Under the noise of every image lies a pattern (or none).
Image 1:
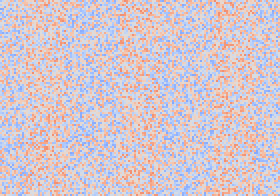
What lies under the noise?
vertical stripes
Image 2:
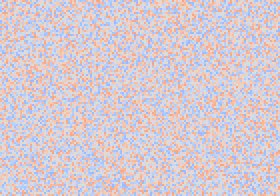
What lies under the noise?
only noise
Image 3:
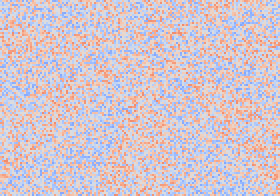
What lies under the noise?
spokes from one point
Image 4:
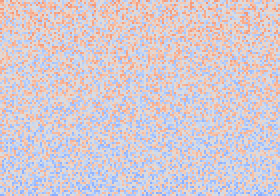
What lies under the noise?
a smooth slope
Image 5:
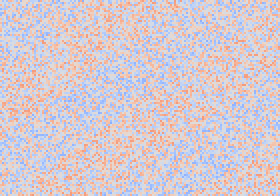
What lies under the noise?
diagonal stripes
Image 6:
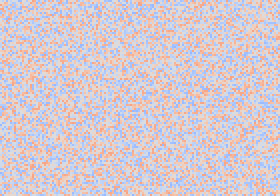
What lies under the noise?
only noise
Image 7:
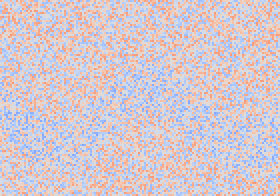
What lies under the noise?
a wavy band
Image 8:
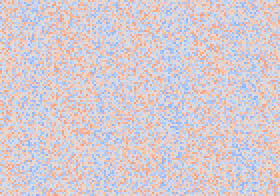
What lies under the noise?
vertical stripes
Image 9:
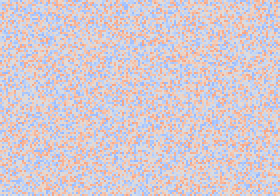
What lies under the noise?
only noise
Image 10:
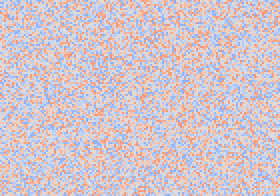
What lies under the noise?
only noise
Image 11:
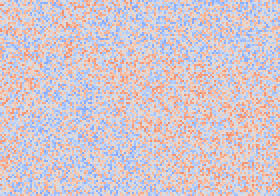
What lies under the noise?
spokes from one point
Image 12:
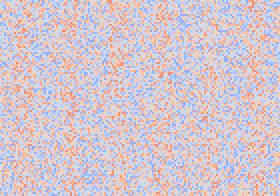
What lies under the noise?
vertical stripes
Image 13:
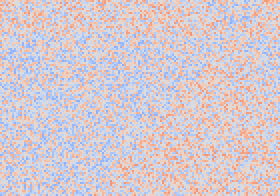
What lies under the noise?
spokes from one point
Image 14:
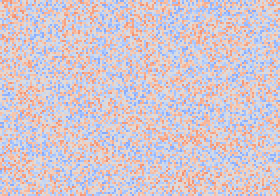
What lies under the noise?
rings round one point
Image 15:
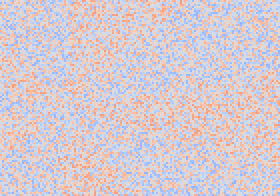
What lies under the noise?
spokes from one point
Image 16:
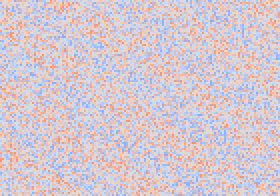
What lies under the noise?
diagonal stripes
